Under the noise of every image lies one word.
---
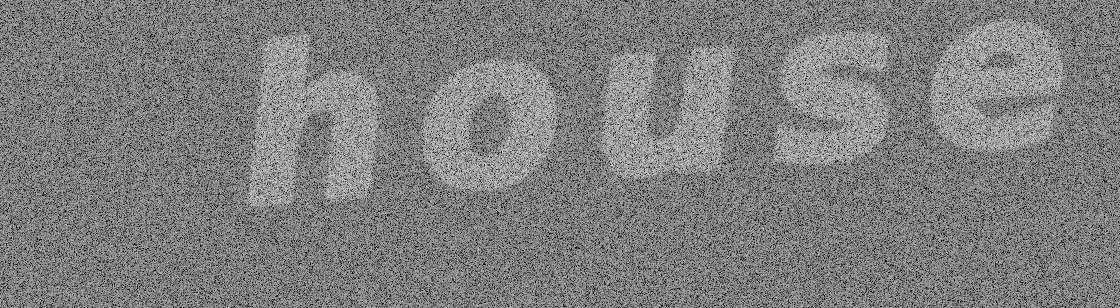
house
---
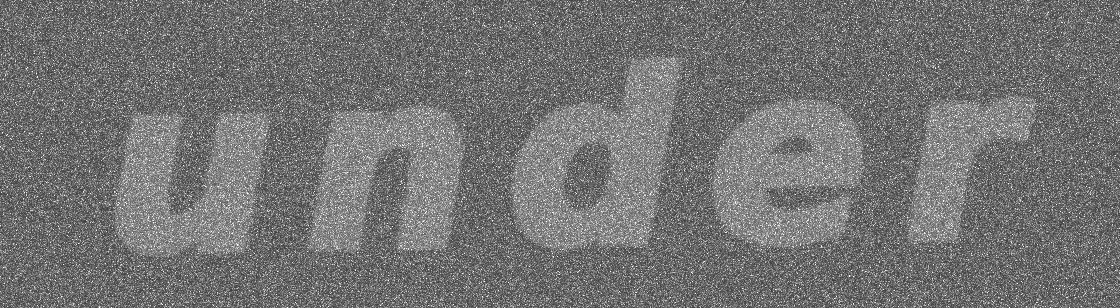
under
